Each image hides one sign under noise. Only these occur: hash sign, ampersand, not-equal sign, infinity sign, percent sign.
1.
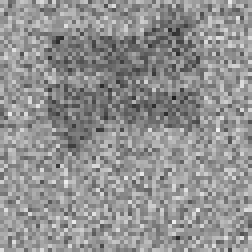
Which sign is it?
not-equal sign
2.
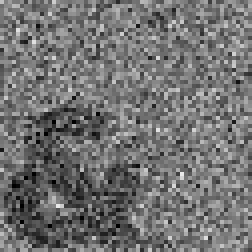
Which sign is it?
ampersand
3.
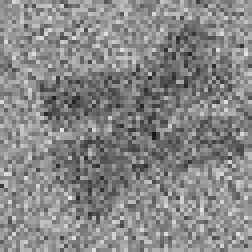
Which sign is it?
not-equal sign
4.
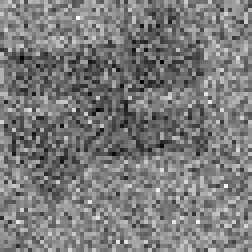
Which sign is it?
not-equal sign
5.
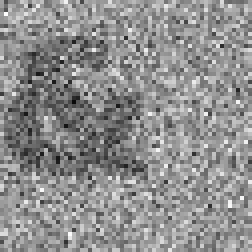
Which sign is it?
ampersand
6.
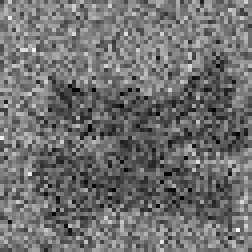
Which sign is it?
not-equal sign
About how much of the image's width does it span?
nearly all
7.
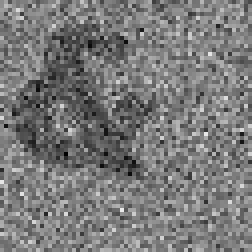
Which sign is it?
ampersand
